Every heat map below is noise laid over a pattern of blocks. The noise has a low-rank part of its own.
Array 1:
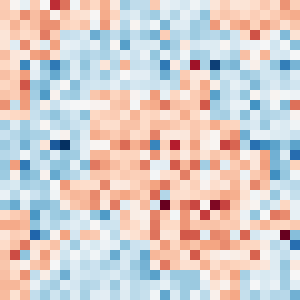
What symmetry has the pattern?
mirrored about the diagonal from the top left
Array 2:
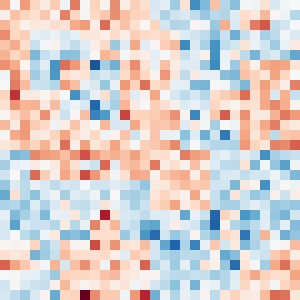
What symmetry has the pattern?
mirrored about the diagonal from the top left
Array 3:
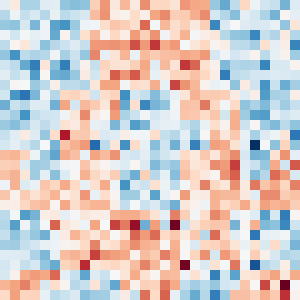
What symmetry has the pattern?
left and right mirror each other
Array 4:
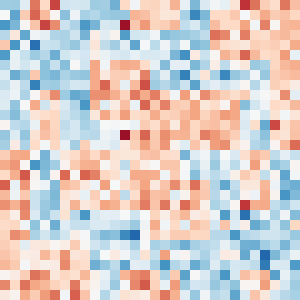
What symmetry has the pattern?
the same after a half turn
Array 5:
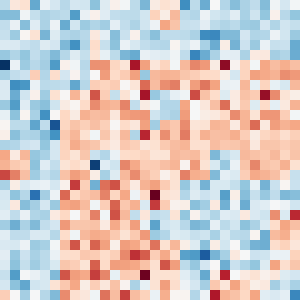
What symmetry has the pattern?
mirrored about the diagonal from the top left
